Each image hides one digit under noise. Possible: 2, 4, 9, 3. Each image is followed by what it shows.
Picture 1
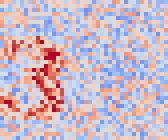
3
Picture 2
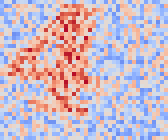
4
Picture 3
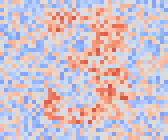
3
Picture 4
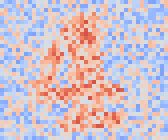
4
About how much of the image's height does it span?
nearly all
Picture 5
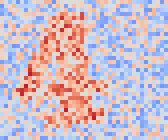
4
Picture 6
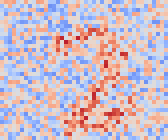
2
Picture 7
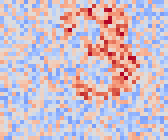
3
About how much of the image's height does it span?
two thirds
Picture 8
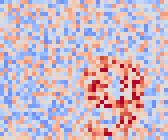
9
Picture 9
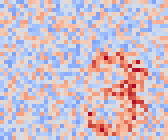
3
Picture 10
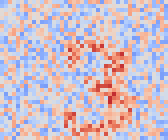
3
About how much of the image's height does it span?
two thirds
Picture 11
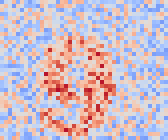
9
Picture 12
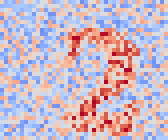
2
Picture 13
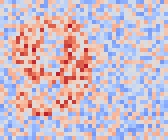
9
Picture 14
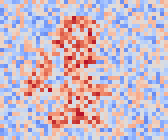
4
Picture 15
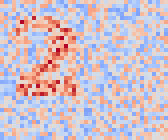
2
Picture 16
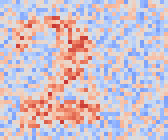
2
